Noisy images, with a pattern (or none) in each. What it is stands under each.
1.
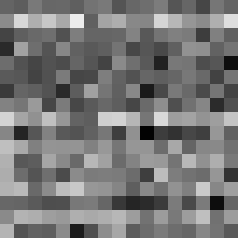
bands of rows
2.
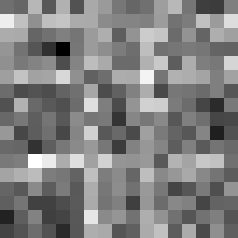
bands of rows crossing bands of columns
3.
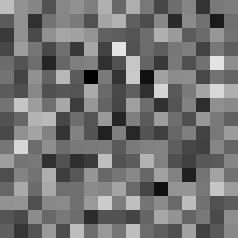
only noise
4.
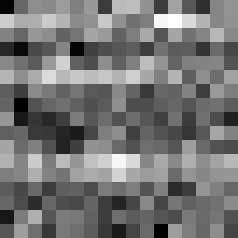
bands of rows
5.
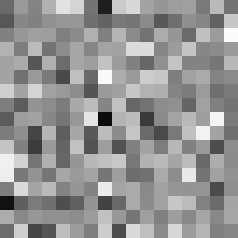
only noise
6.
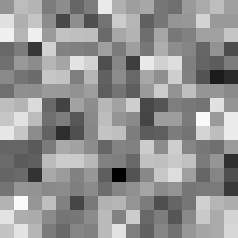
a checkerboard
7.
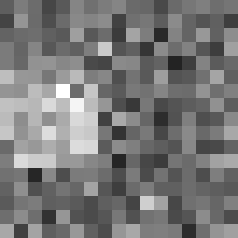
one block
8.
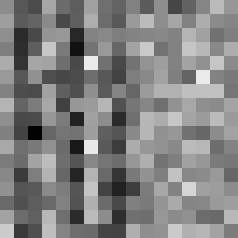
bands of columns
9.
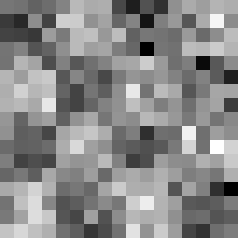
a checkerboard
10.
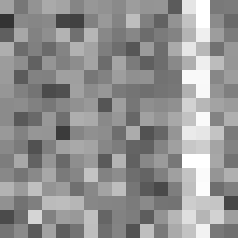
one band of columns
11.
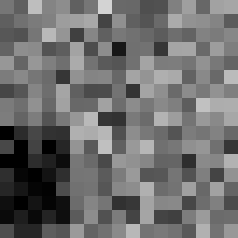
one block
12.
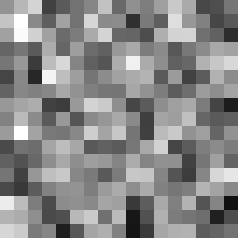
a checkerboard
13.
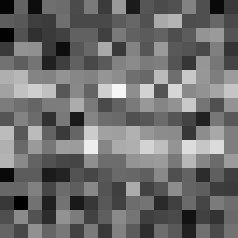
bands of rows
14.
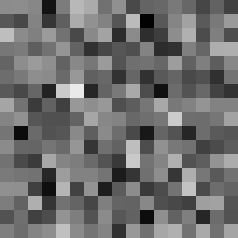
only noise
